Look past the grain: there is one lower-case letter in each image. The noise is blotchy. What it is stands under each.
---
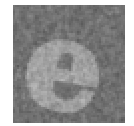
light e
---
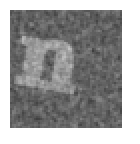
light n
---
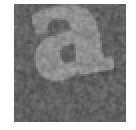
light a
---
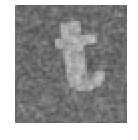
light t
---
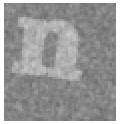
light n
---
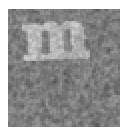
light m
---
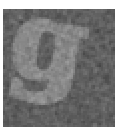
light g
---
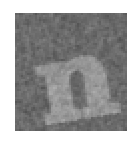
light n
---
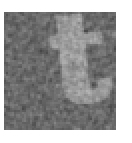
light t
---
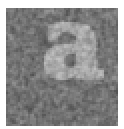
light a
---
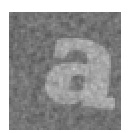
light a
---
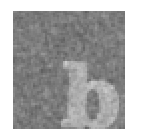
light b
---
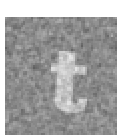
light t
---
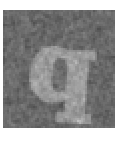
light q
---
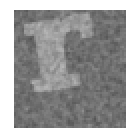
light r
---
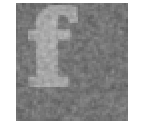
light f
